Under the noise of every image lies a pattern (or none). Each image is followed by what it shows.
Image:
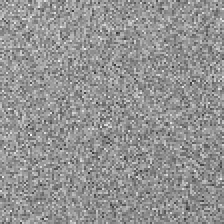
a smooth slope
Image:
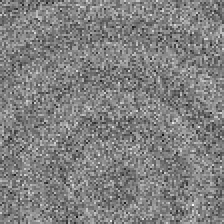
rings round one point
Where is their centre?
bottom middle
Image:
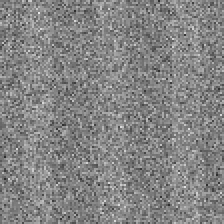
vertical stripes
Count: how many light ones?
3
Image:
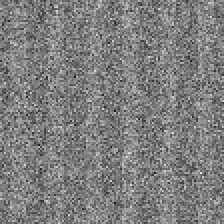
vertical stripes
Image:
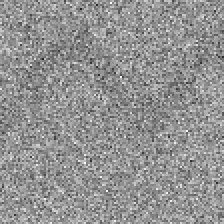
a wavy band
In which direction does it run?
left to right
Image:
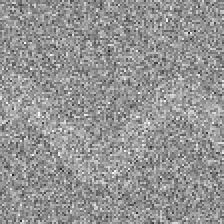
a wavy band
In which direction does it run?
left to right
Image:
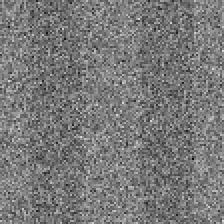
vertical stripes
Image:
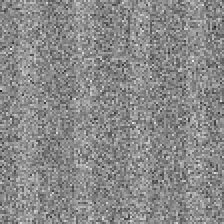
vertical stripes
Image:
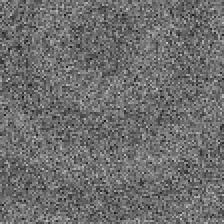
rings round one point
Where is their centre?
top middle
